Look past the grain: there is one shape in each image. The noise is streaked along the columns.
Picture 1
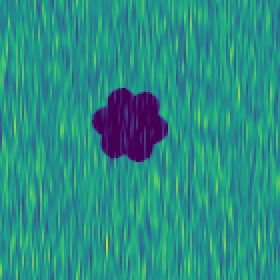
flower
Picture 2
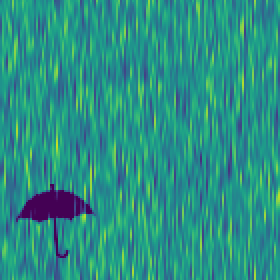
umbrella
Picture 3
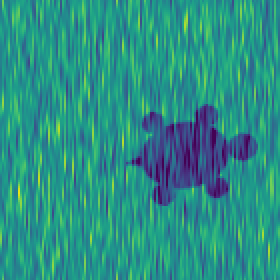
turtle
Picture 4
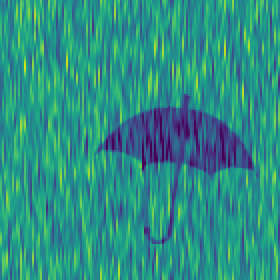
umbrella
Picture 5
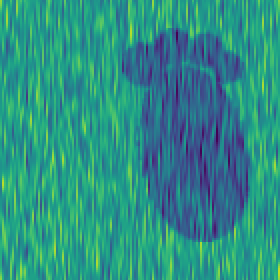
footprint
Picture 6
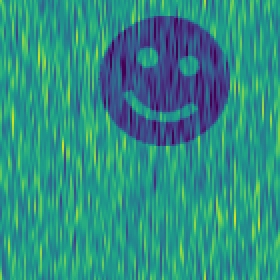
smiling face
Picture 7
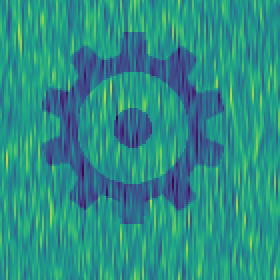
gear
